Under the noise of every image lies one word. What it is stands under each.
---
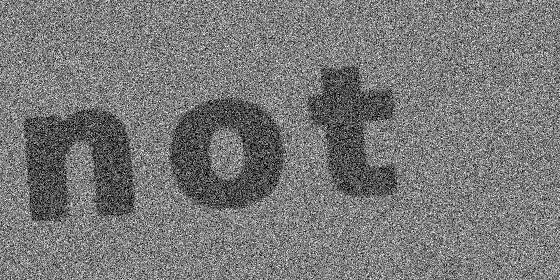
not
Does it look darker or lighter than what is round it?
darker
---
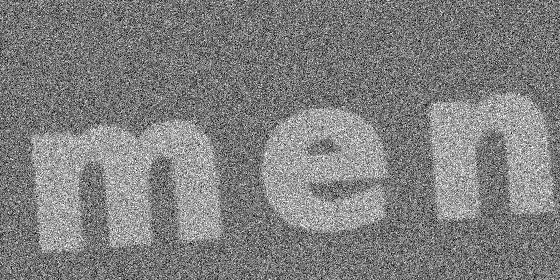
men
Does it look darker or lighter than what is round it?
lighter
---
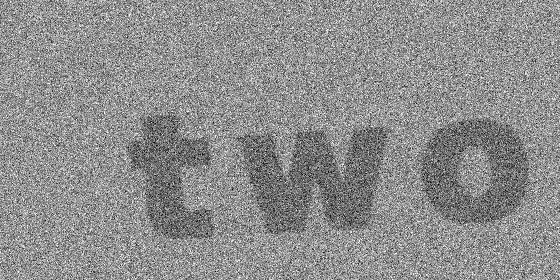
two
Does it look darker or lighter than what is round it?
darker
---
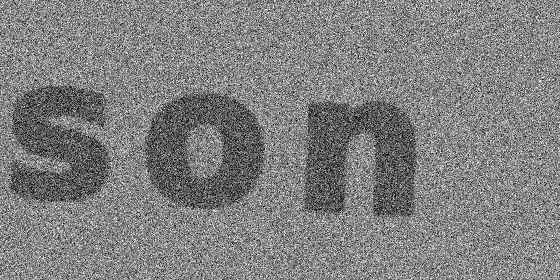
son
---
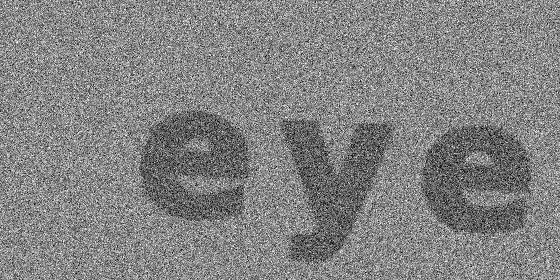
eye
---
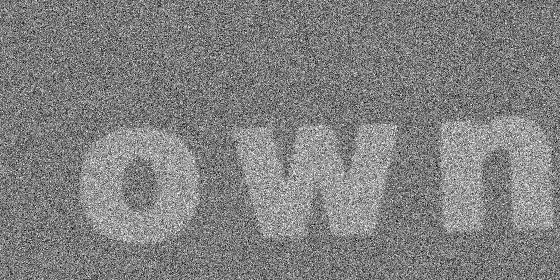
own
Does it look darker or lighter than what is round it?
lighter
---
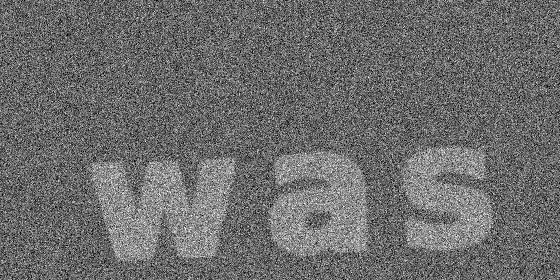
was
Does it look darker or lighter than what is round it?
lighter
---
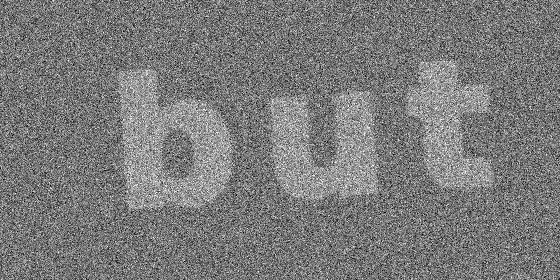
but
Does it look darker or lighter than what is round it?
lighter
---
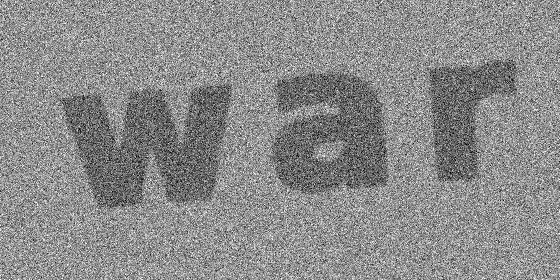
war
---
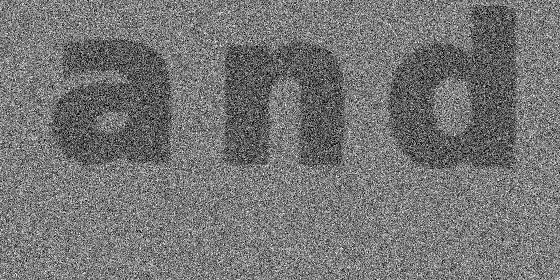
and
